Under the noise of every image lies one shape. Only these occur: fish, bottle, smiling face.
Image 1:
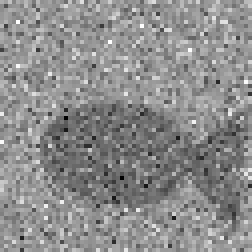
fish
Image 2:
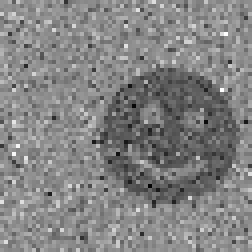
smiling face
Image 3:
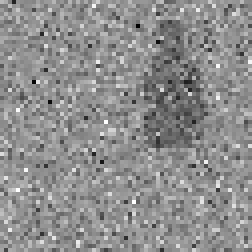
bottle
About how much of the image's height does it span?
half
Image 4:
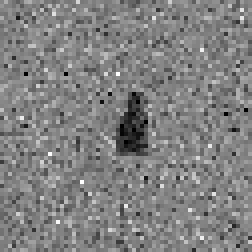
bottle
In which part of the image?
centre
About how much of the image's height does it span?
a quarter
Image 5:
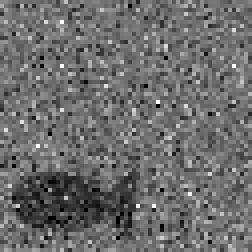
fish
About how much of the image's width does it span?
half
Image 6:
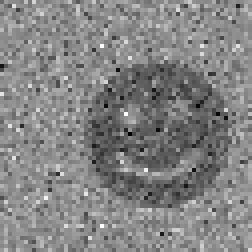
smiling face
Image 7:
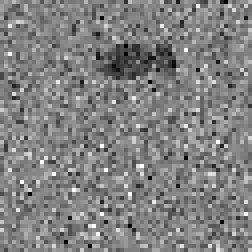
fish
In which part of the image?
top middle
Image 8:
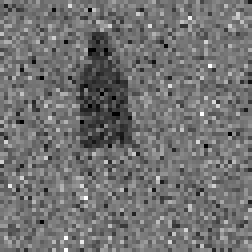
bottle
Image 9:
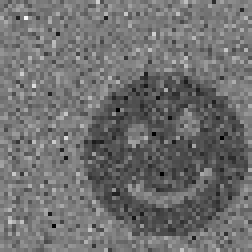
smiling face
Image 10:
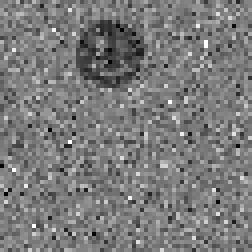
smiling face
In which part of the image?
top middle
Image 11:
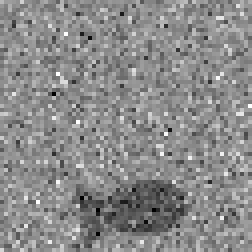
fish
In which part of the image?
bottom middle
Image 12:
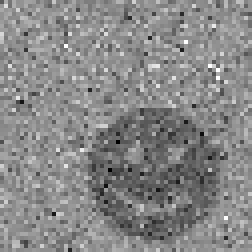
smiling face
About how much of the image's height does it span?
half
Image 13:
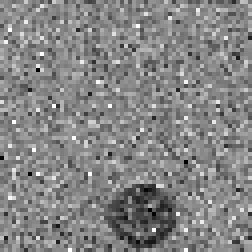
smiling face
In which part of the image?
bottom middle
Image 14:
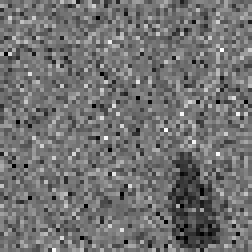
bottle
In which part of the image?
bottom right
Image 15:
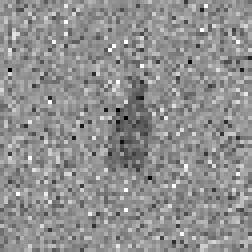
bottle
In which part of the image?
centre
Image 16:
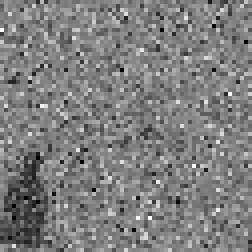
bottle
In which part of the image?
bottom left
